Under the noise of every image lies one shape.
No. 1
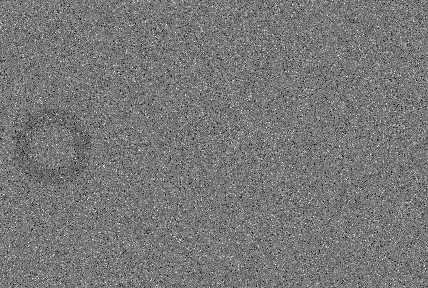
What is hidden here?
dark ring, middle left
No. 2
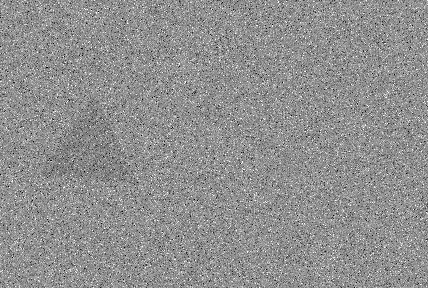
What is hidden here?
dark triangle, middle left
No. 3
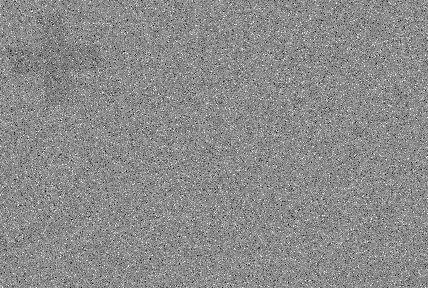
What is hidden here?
dark cross, top left
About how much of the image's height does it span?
a third
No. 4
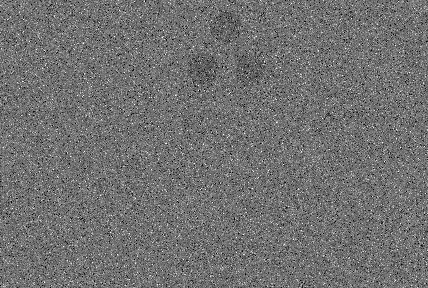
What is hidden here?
dark three dots, top middle
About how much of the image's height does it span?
a quarter
